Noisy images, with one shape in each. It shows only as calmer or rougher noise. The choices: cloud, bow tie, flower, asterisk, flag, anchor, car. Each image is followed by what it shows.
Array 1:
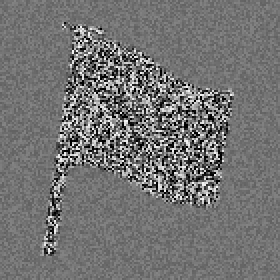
flag
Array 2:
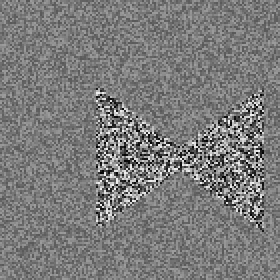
bow tie
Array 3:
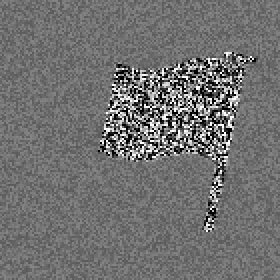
flag
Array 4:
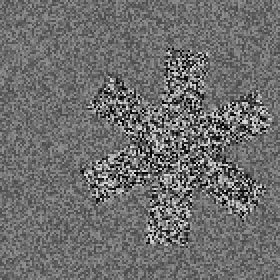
asterisk
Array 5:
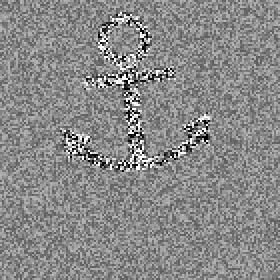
anchor
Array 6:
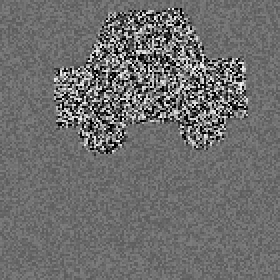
car
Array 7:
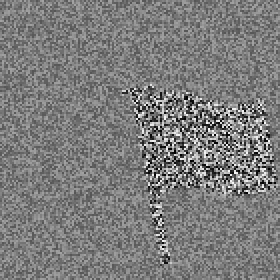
flag
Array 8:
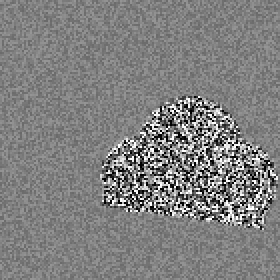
cloud
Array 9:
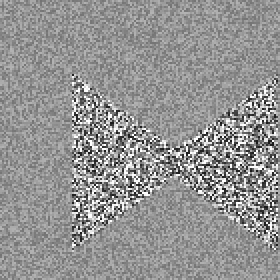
bow tie
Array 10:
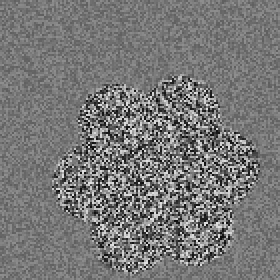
flower
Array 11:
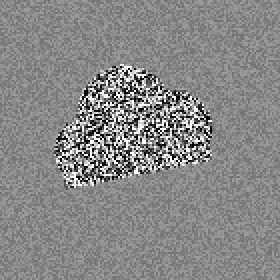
cloud
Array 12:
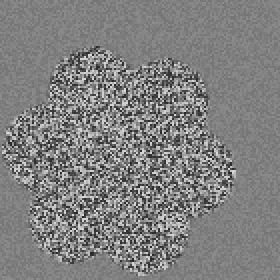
flower
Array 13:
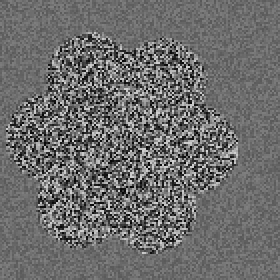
flower
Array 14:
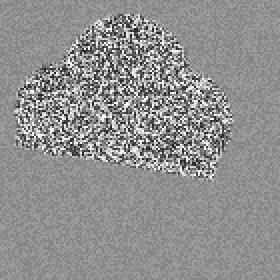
cloud
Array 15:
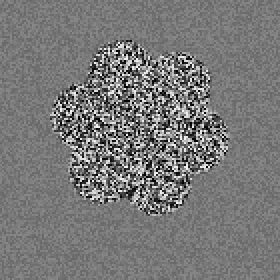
flower
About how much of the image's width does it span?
two thirds
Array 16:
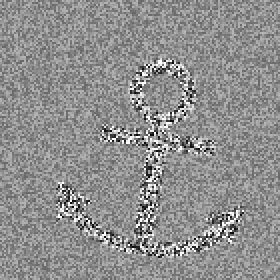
anchor
